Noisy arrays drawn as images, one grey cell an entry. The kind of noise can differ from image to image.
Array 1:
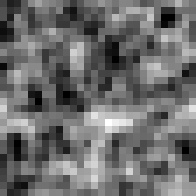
blotchy
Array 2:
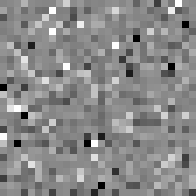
heavy tails
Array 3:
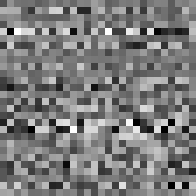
rows of uneven size
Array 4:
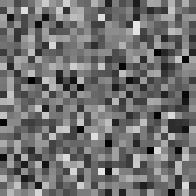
independent entries
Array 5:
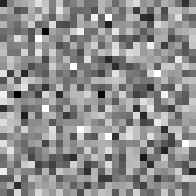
independent entries
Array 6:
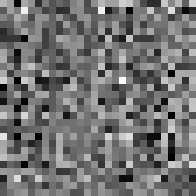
low rank plus noise
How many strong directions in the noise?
three or four
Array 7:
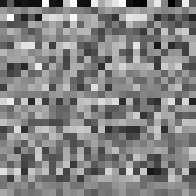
rows of uneven size
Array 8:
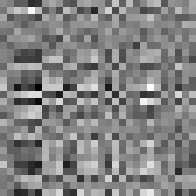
low rank plus noise
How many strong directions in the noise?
one
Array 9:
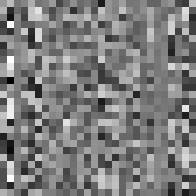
columns of uneven size
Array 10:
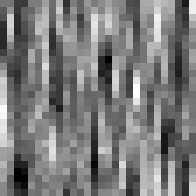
streaked along the columns
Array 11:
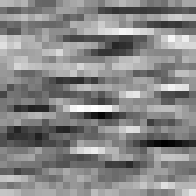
streaked along the rows
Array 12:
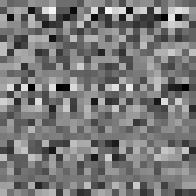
rows of uneven size
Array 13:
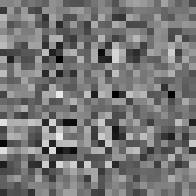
low rank plus noise
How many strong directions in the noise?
two
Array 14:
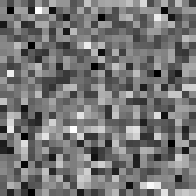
independent entries
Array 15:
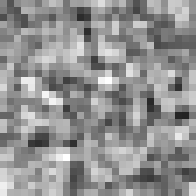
blotchy
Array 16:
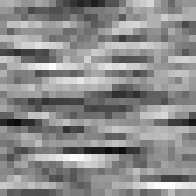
streaked along the rows
